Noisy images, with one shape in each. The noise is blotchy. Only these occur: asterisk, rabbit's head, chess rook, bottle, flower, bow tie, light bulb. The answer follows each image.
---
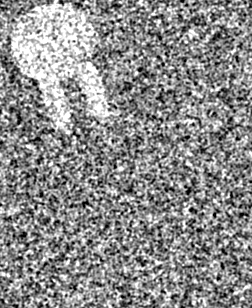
light rabbit's head, top left
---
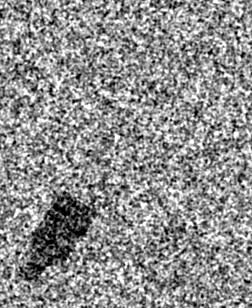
dark bottle, bottom left
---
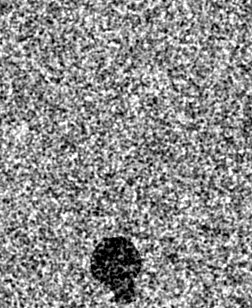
dark light bulb, bottom middle
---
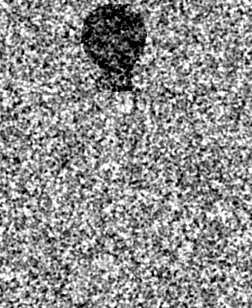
dark light bulb, top middle
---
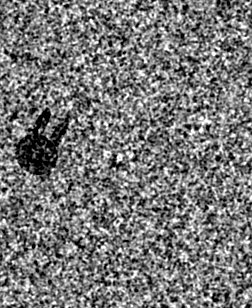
dark rabbit's head, middle left
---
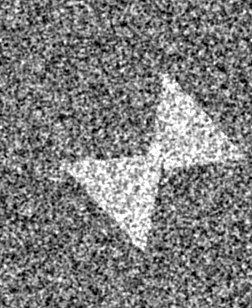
light bow tie
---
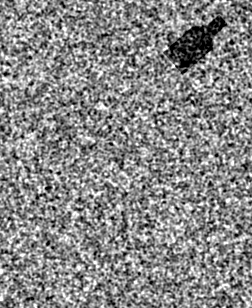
dark bottle, top right
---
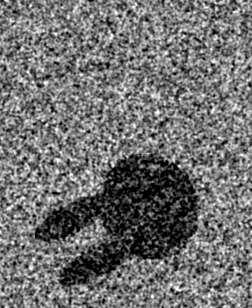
dark rabbit's head
